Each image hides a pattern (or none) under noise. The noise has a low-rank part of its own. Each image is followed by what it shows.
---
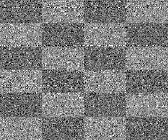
a checkerboard
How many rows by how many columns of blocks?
6 by 4
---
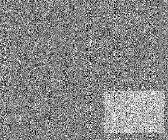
one block
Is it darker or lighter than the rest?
lighter
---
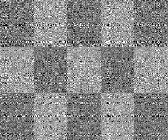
a checkerboard
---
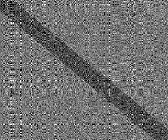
a diagonal band
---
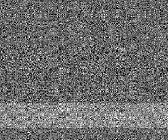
one band of rows
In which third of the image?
bottom
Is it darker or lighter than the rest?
lighter
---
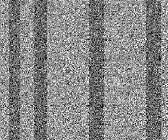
bands of columns
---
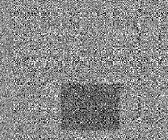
one block
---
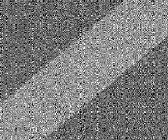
a diagonal band
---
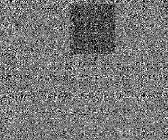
one block
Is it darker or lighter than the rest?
darker
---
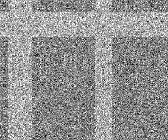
bands of rows crossing bands of columns
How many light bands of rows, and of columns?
1 and 2
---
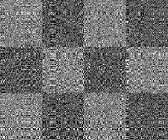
a checkerboard
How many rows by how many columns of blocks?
3 by 4
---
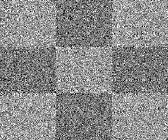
a checkerboard
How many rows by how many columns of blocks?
3 by 3
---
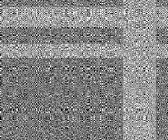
bands of rows crossing bands of columns
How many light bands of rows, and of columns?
2 and 1
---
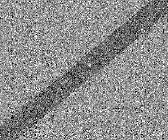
a diagonal band
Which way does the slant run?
bottom left to top right
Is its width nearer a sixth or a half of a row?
a sixth
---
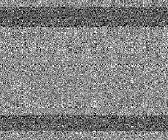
bands of rows
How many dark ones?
2
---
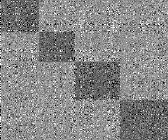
blocks along the diagonal
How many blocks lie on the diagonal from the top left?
4
